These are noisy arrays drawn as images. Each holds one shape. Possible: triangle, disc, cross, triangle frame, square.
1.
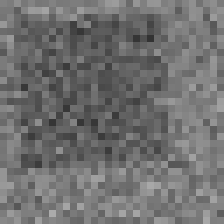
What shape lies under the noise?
square
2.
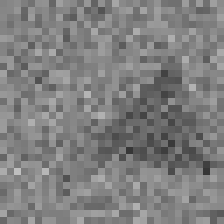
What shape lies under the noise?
triangle
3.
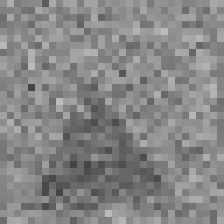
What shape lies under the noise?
triangle
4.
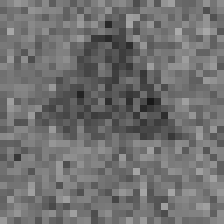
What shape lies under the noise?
triangle
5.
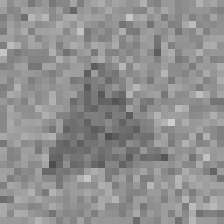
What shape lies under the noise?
triangle
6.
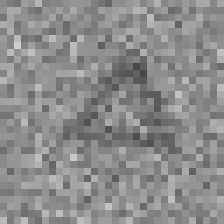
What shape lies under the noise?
triangle frame
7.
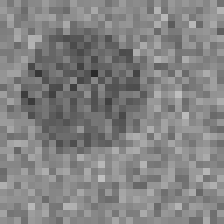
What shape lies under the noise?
disc
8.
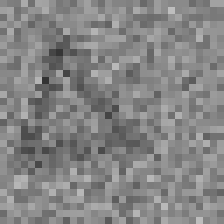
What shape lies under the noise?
triangle frame
